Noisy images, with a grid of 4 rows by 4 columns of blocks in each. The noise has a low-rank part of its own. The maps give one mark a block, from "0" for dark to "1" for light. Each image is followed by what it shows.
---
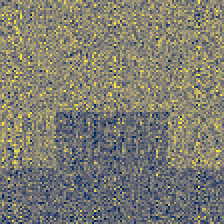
1 1 1 1
1 1 1 1
1 0 0 1
0 0 0 0
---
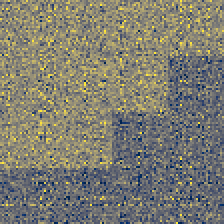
1 1 1 1
1 1 1 0
1 1 0 0
0 0 0 0
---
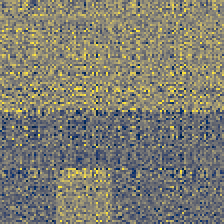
1 1 1 1
1 1 1 1
0 0 0 0
0 1 0 0
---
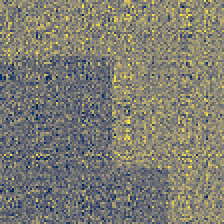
1 1 1 1
0 0 1 1
0 0 1 1
0 0 0 1
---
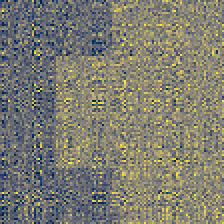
0 0 1 1
0 1 1 1
0 1 1 1
0 0 1 1
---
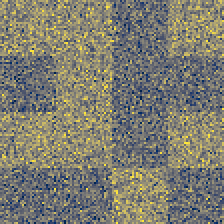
1 1 0 1
0 1 0 0
1 1 0 1
0 0 1 0
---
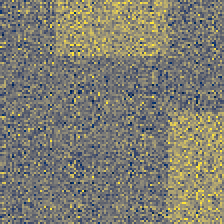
0 1 1 0
0 0 0 0
0 0 0 1
0 0 0 1
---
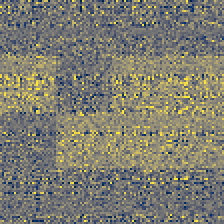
0 0 0 0
1 0 1 1
0 1 1 1
0 0 0 0
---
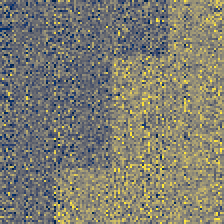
0 0 0 1
0 0 1 1
0 0 1 1
0 1 1 1
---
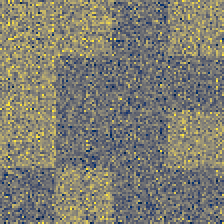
1 1 0 1
1 0 0 0
1 0 0 1
0 1 0 0
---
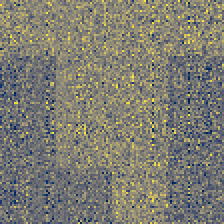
1 1 1 1
0 1 1 0
0 1 1 0
0 0 1 0
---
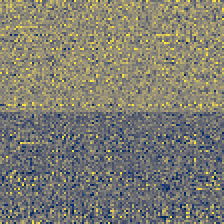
1 1 1 1
1 1 1 1
0 0 0 0
0 0 0 0
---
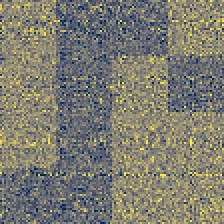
1 0 0 1
1 0 1 0
1 0 1 1
0 0 1 1
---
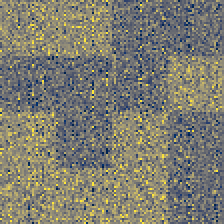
1 1 0 0
0 0 0 1
1 0 1 0
1 1 1 0
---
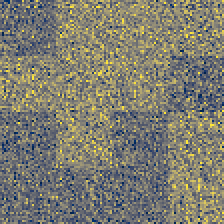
0 1 1 1
1 1 1 0
0 1 0 1
0 0 0 1
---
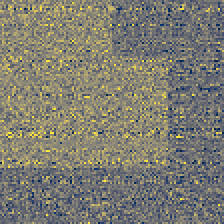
1 1 0 0
1 1 1 0
1 1 1 0
0 0 0 0
